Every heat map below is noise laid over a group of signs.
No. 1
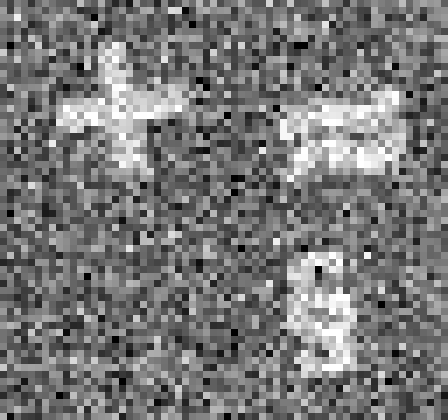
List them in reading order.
top left: plus sign; top right: approximately sign; bottom right: section sign
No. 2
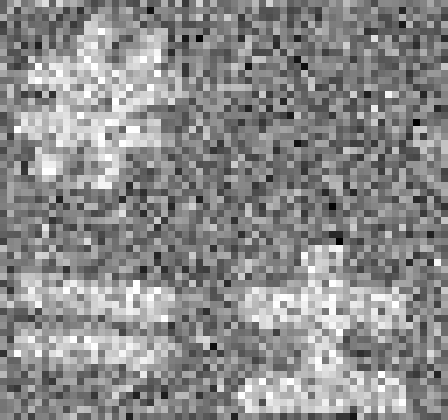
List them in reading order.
top left: hash sign; bottom left: equals sign; bottom right: plus-minus sign
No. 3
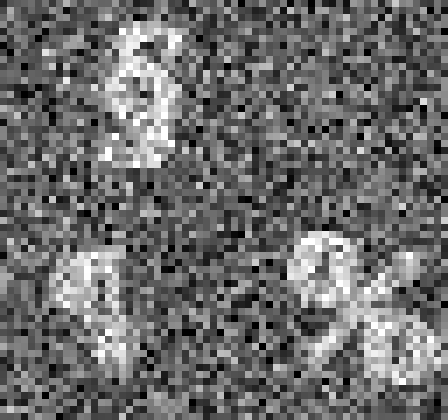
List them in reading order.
top left: section sign; bottom left: pilcrow; bottom right: percent sign
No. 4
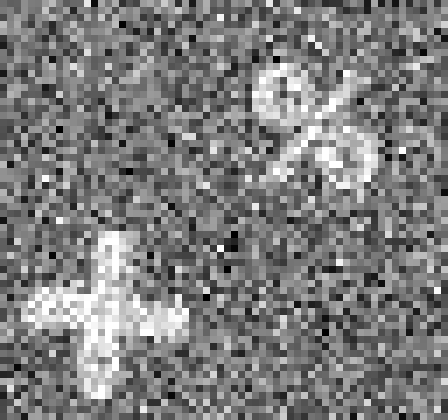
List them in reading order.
top right: percent sign; bottom left: plus sign
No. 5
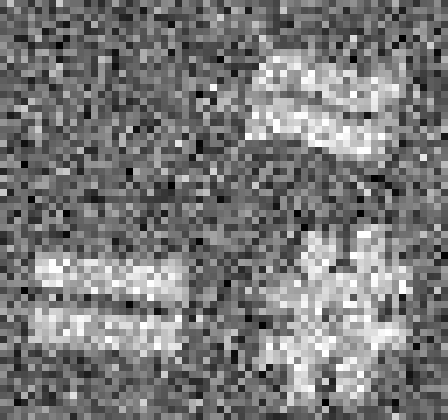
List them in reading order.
top right: approximately sign; bottom left: equals sign; bottom right: hash sign
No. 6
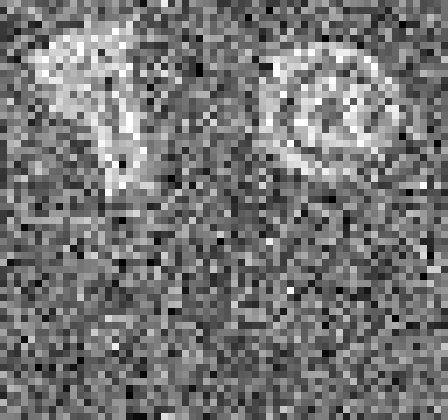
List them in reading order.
top left: pilcrow; top right: at sign
